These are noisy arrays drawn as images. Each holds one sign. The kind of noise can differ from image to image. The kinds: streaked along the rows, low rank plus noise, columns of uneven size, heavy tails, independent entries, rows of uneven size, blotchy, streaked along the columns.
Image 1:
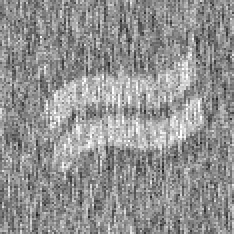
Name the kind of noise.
streaked along the columns
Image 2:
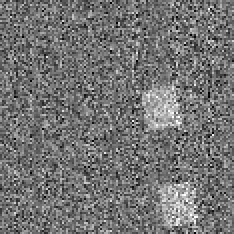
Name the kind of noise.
columns of uneven size
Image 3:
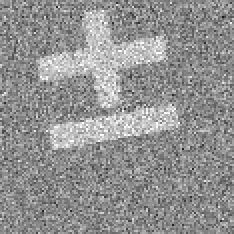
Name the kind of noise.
low rank plus noise
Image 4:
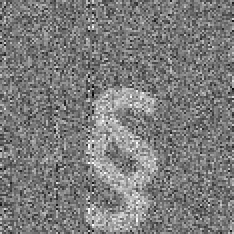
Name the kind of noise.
columns of uneven size
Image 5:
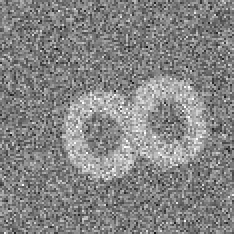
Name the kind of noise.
independent entries
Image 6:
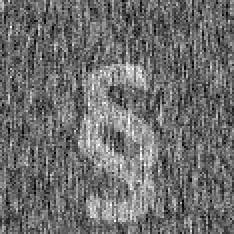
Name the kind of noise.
streaked along the columns
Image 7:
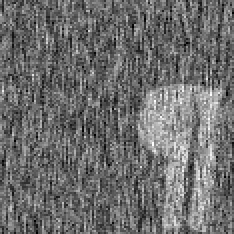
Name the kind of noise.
streaked along the columns
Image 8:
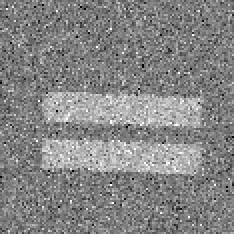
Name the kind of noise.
heavy tails
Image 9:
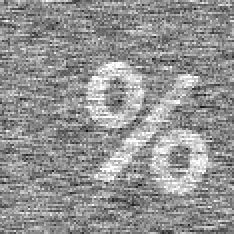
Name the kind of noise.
streaked along the rows
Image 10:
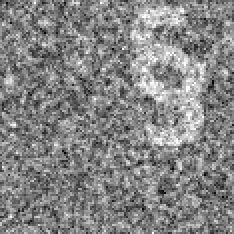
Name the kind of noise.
blotchy
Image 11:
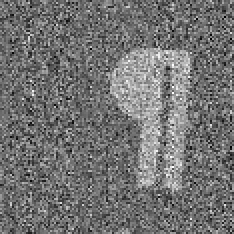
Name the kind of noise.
columns of uneven size
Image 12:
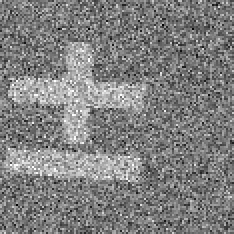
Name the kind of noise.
independent entries
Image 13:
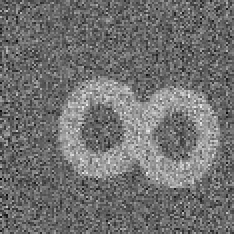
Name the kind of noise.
columns of uneven size
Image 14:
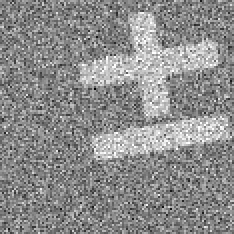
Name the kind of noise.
independent entries
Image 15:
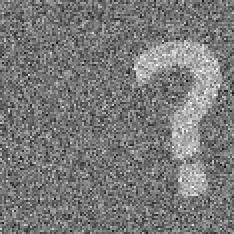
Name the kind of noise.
independent entries
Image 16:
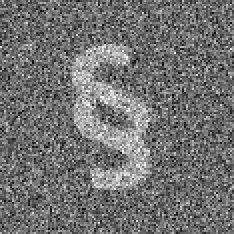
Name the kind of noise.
independent entries
